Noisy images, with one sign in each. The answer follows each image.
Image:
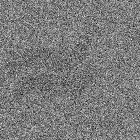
dark approximately sign
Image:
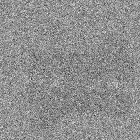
dark not-equal sign
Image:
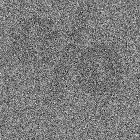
dark percent sign
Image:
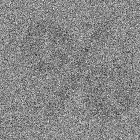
dark percent sign
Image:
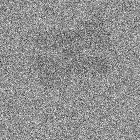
dark not-equal sign
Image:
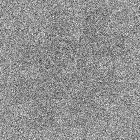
dark hash sign
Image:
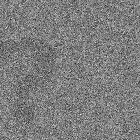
dark question mark
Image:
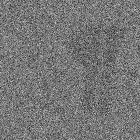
dark pilcrow
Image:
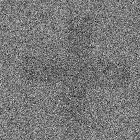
dark plus sign
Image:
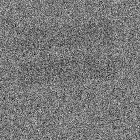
dark equals sign
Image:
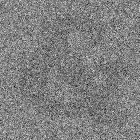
dark ampersand
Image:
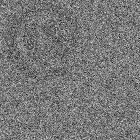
dark at sign
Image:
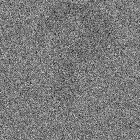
dark question mark
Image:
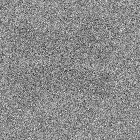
dark not-equal sign
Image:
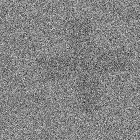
dark plus sign
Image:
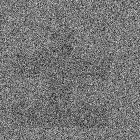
dark plus-minus sign
